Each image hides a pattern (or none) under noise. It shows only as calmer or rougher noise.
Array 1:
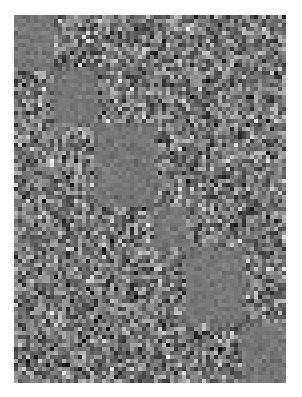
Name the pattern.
blocks along the diagonal
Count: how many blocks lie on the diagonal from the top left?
6
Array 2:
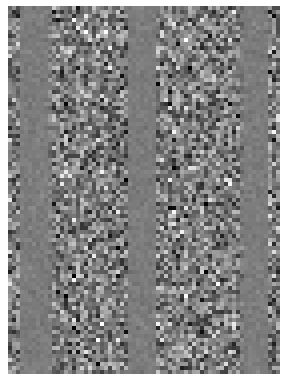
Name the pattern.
bands of columns
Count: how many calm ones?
3
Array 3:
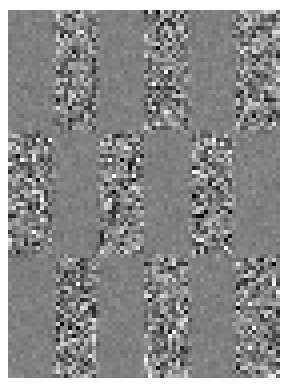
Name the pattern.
a checkerboard
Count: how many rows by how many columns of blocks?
3 by 6
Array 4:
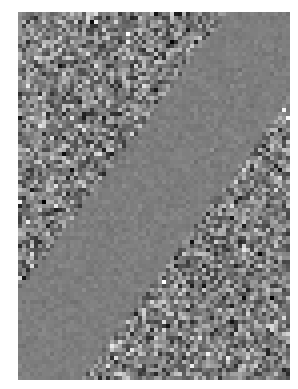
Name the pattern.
a diagonal band
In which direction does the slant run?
bottom left to top right
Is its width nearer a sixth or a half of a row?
a half
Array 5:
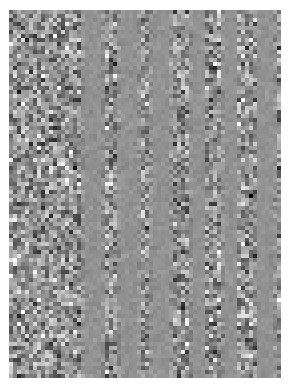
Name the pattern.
bands of columns
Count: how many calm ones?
6
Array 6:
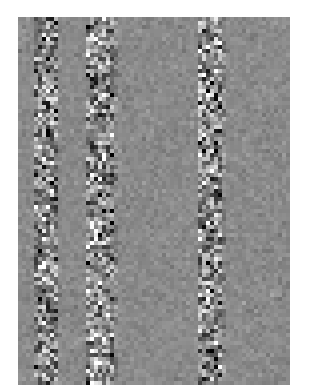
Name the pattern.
bands of columns
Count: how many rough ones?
3
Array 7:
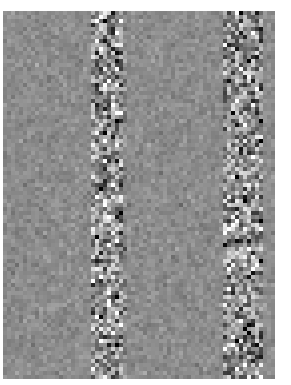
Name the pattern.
bands of columns
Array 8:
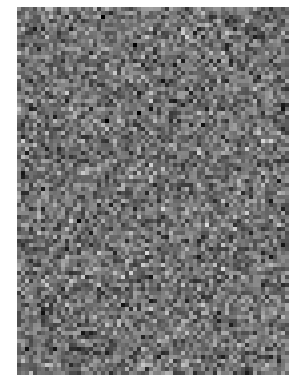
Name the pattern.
only noise
